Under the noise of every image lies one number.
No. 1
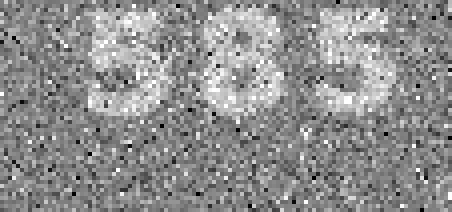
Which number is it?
585
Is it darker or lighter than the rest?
lighter
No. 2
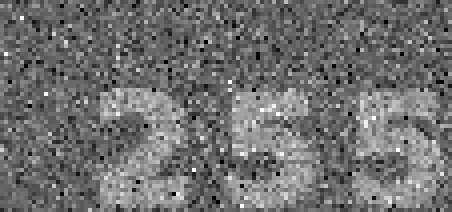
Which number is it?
255
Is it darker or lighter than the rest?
lighter
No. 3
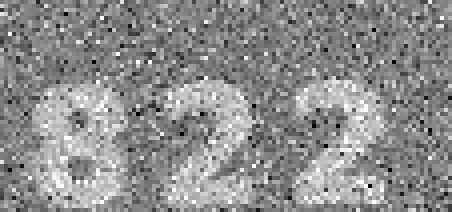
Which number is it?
822
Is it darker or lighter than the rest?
lighter
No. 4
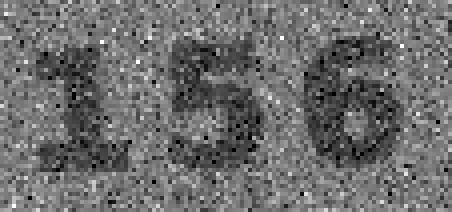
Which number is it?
156
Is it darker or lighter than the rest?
darker
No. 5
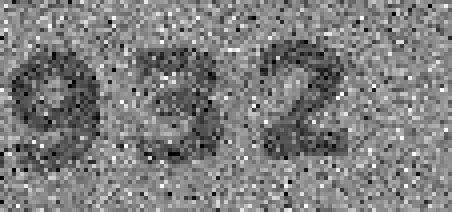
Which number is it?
932
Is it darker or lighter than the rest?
darker
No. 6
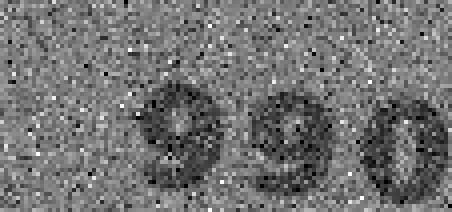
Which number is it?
990
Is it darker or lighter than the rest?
darker
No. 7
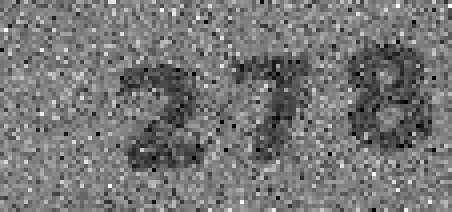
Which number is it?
278
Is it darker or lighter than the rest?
darker
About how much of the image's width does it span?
two thirds
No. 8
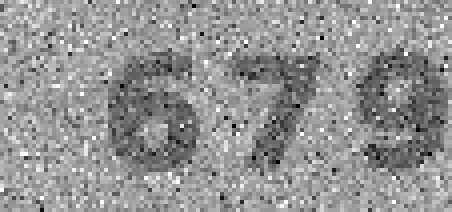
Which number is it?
679
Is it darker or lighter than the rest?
darker
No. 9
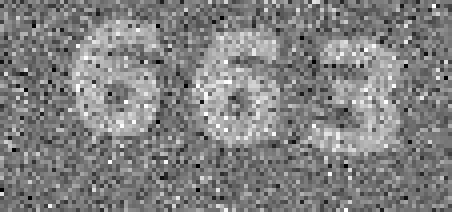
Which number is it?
663
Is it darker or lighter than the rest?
lighter
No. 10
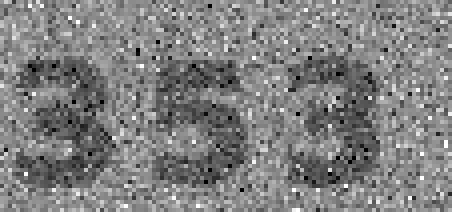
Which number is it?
353
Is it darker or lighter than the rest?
darker
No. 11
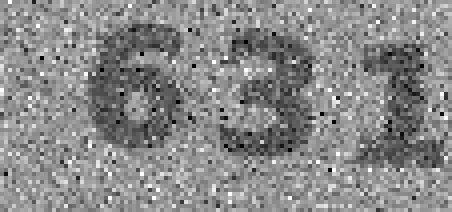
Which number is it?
631
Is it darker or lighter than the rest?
darker
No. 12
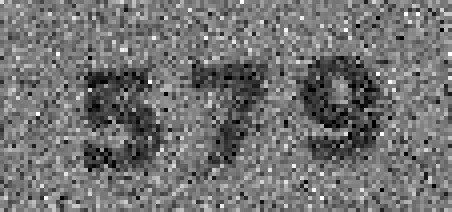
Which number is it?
579
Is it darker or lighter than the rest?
darker
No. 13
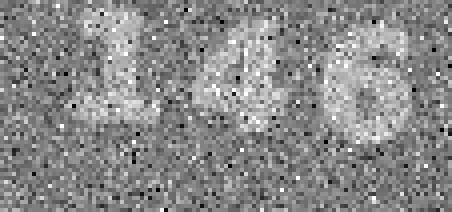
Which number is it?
146
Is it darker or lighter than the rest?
lighter
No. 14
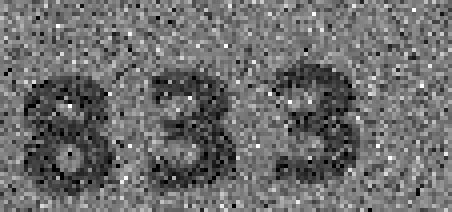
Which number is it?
833
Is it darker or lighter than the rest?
darker
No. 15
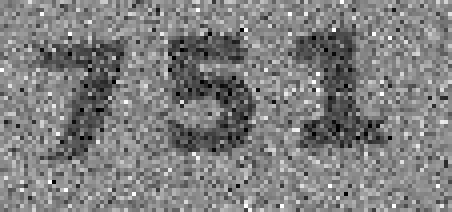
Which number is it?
751
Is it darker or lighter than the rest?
darker
